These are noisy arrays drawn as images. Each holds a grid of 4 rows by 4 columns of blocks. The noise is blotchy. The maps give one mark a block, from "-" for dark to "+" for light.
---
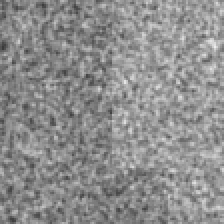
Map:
- - + +
- - + +
- - + +
- - - +
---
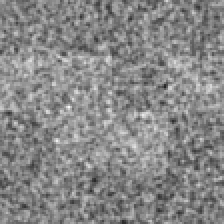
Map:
- - - -
+ + - +
- + + -
- - - -
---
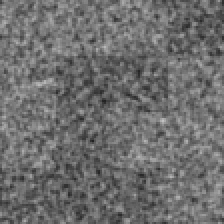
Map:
+ + + -
+ - - +
+ - + +
- - - +
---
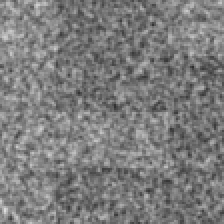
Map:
+ - - +
+ - - -
+ + + -
+ - - -
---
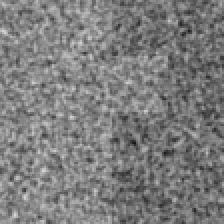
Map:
+ + - -
+ + + -
+ + - -
+ + - -
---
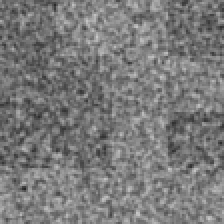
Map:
- + + -
- - + +
- - + -
+ + + +
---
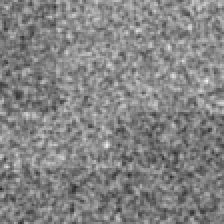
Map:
- + + +
- + + +
+ + - -
- - - -
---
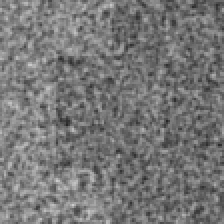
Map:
+ + - -
+ - - -
+ - - -
+ + - -
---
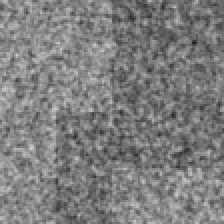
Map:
+ + - -
+ + - -
+ - - -
+ - + +
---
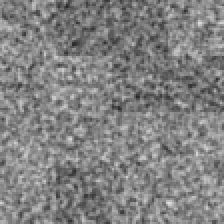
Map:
+ - - +
+ + - -
+ + + +
+ - + +
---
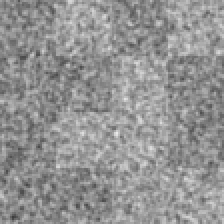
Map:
- + - +
- - + -
- + + -
- - + +
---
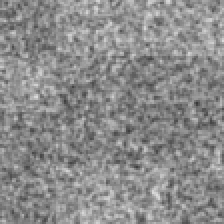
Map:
- + + +
+ - - -
- - - -
- + + -
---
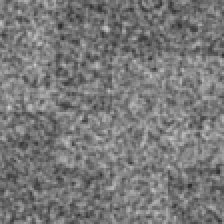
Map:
+ - - -
+ - + +
- + + +
- - + -
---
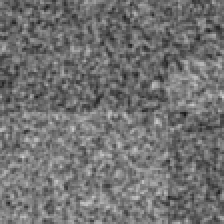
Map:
- - - -
- - - +
+ + + -
+ + + -
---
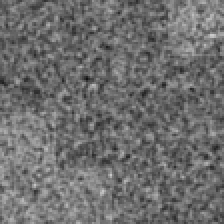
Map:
- - - +
- - - -
+ - - -
+ + - -
